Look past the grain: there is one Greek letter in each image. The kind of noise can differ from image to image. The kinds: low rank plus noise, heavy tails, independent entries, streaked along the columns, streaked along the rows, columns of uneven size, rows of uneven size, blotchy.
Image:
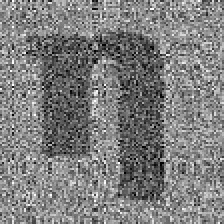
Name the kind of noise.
low rank plus noise
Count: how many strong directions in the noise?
two
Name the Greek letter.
eta
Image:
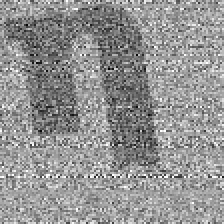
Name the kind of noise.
rows of uneven size
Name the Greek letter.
eta
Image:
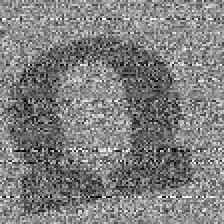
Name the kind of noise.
rows of uneven size
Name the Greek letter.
omega
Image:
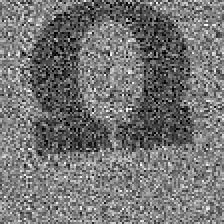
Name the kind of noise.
low rank plus noise
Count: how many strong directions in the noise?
three or four
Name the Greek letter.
omega
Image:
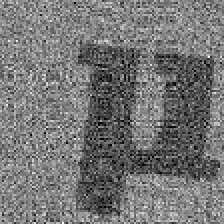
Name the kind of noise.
low rank plus noise
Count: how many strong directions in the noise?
one
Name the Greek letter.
mu
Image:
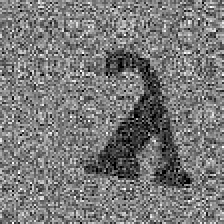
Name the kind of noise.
low rank plus noise
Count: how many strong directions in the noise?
two
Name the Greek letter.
lambda
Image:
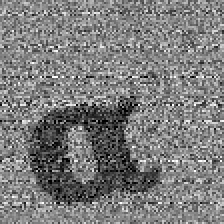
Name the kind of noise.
rows of uneven size
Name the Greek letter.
alpha
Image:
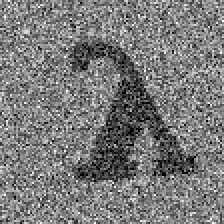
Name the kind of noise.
independent entries
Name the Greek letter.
lambda
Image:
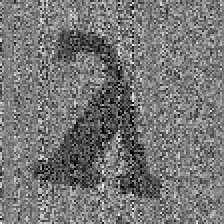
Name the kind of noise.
columns of uneven size
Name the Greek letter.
lambda
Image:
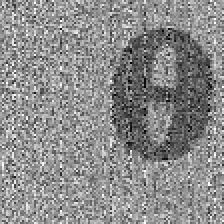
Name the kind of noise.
columns of uneven size
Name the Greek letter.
theta
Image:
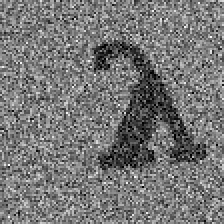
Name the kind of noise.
independent entries
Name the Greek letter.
lambda
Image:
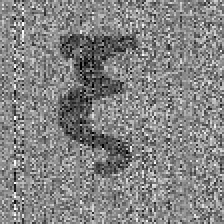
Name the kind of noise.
columns of uneven size
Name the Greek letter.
xi
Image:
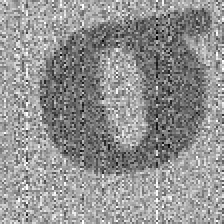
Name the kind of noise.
columns of uneven size
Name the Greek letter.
sigma
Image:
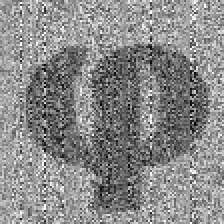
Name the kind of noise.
columns of uneven size
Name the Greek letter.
phi
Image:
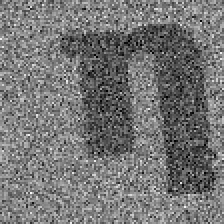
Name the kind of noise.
independent entries
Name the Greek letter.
eta
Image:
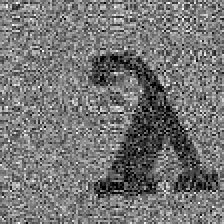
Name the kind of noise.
low rank plus noise
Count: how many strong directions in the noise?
one
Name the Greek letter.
lambda
